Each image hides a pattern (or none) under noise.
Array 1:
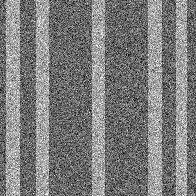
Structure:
bands of columns
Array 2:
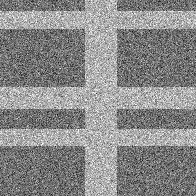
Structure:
bands of rows crossing bands of columns
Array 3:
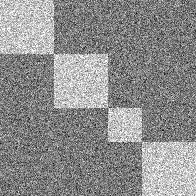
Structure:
blocks along the diagonal
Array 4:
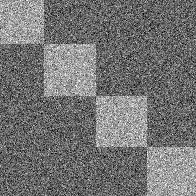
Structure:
blocks along the diagonal
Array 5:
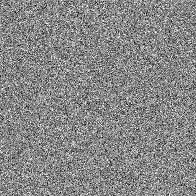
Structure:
only noise
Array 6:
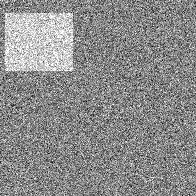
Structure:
one block
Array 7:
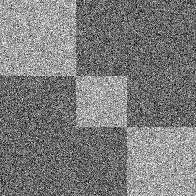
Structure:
blocks along the diagonal
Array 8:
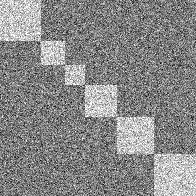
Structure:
blocks along the diagonal
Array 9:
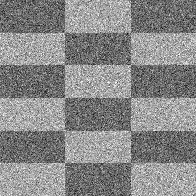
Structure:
a checkerboard
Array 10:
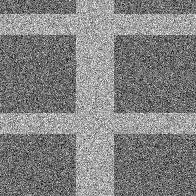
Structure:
bands of rows crossing bands of columns
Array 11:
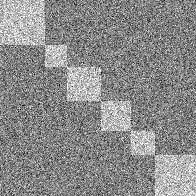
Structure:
blocks along the diagonal
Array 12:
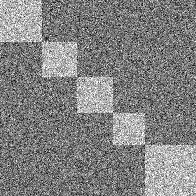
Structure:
blocks along the diagonal
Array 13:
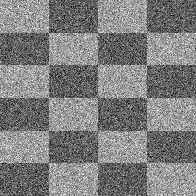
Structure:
a checkerboard
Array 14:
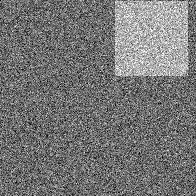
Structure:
one block
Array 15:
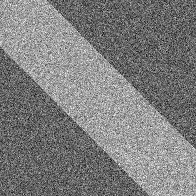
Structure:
a diagonal band
